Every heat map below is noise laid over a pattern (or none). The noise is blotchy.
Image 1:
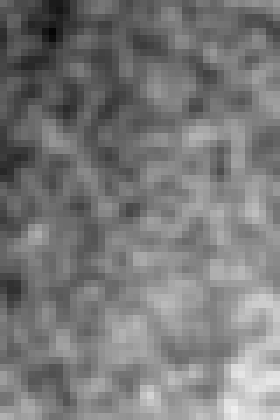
a smooth slope
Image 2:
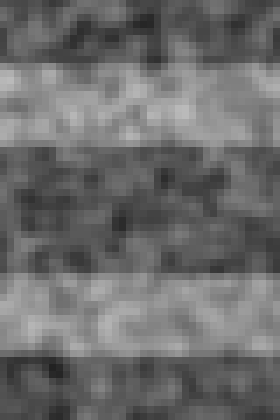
horizontal stripes
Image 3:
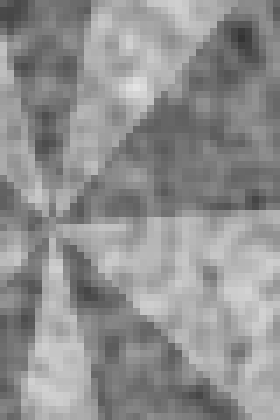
spokes from one point
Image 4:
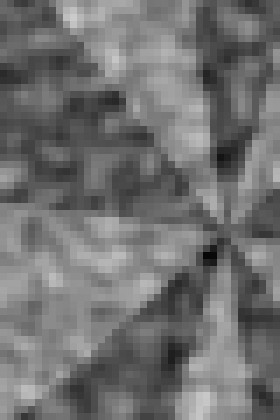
spokes from one point
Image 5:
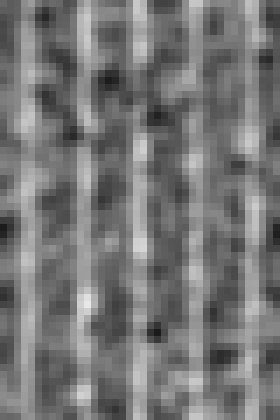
vertical stripes
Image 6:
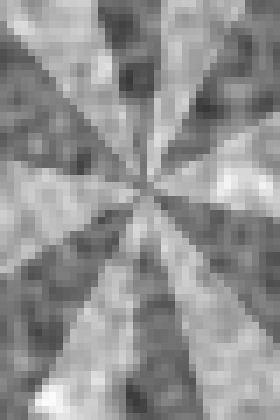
spokes from one point
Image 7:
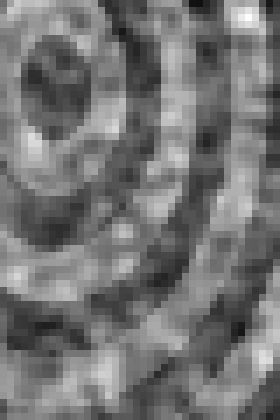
rings round one point
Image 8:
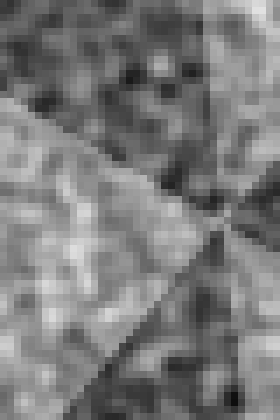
spokes from one point
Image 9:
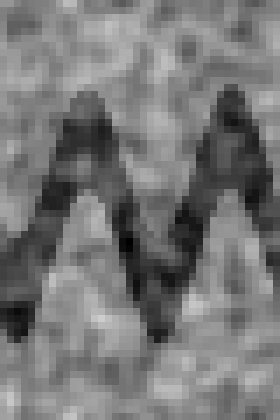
a wavy band
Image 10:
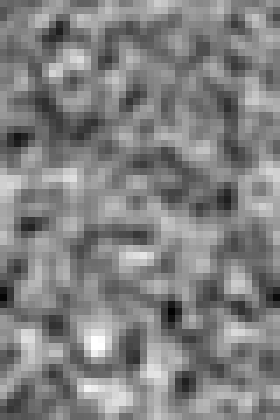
only noise
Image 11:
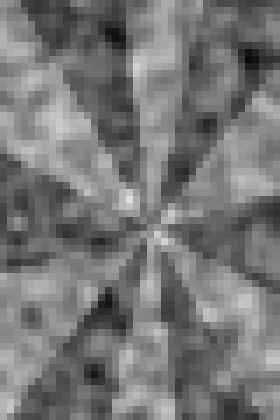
spokes from one point
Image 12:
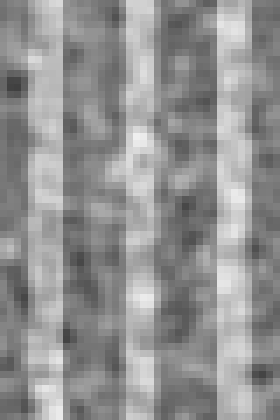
vertical stripes
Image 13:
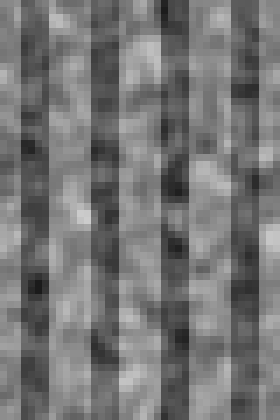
vertical stripes
